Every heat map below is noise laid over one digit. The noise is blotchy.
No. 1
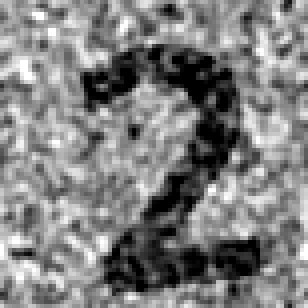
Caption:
dark 2
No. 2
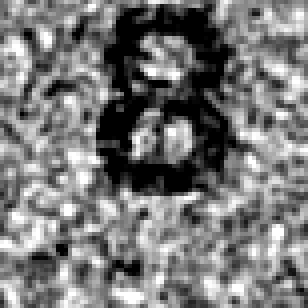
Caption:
dark 8
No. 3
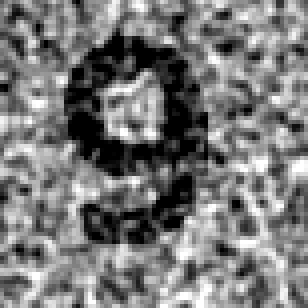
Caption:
dark 9
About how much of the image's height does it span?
two thirds
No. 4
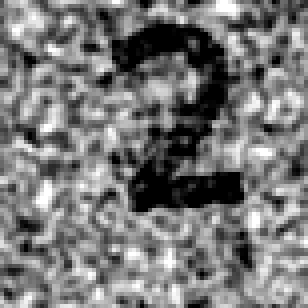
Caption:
dark 2
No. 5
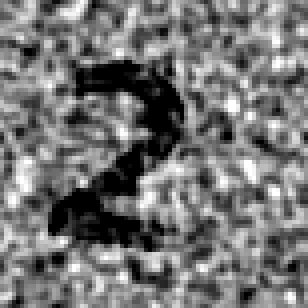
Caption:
dark 2
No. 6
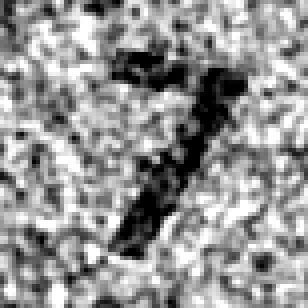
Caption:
dark 7
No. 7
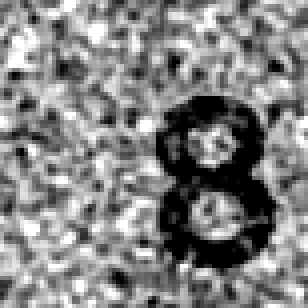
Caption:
dark 8
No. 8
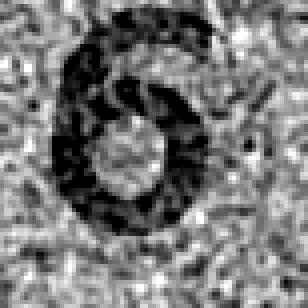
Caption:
dark 6
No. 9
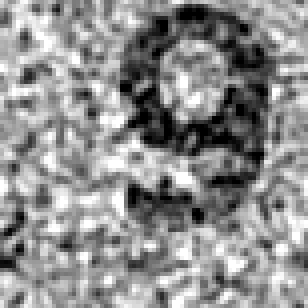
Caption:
dark 9
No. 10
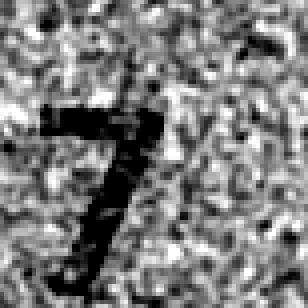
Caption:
dark 7
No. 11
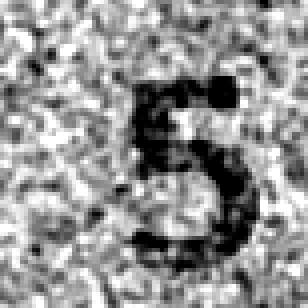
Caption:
dark 5
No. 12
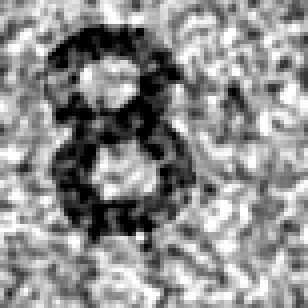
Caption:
dark 8
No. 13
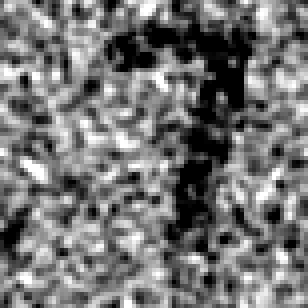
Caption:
dark 7
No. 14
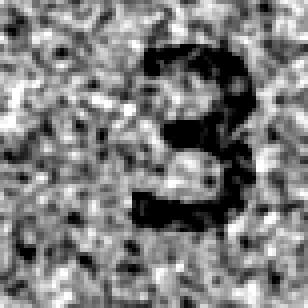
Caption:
dark 3
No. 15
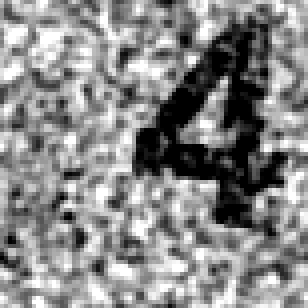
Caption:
dark 4
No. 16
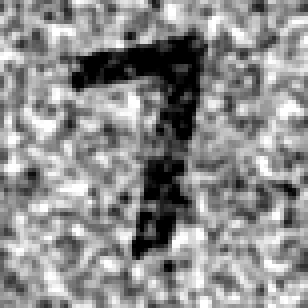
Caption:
dark 7
